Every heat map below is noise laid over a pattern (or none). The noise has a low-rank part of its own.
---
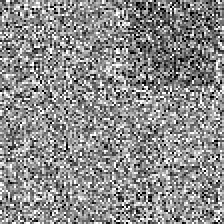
one block
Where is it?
top right
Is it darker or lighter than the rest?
darker
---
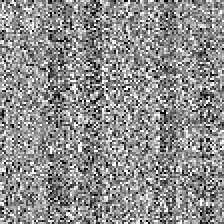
bands of columns
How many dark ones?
4
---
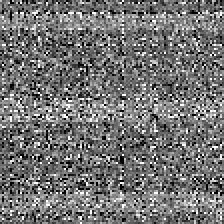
bands of rows
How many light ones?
3
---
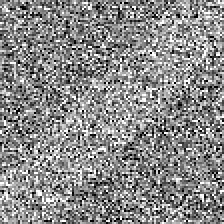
a diagonal band
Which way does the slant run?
bottom left to top right
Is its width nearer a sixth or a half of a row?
a half
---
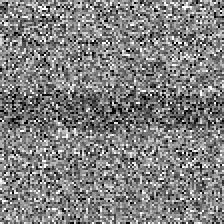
one band of rows
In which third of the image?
middle
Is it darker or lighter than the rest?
darker
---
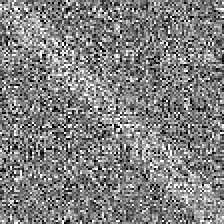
a diagonal band
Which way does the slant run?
top left to bottom right
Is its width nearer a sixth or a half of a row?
a sixth
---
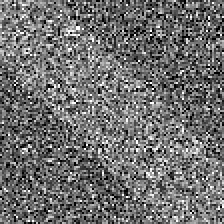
a diagonal band
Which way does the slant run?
top left to bottom right
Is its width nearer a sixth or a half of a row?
a half
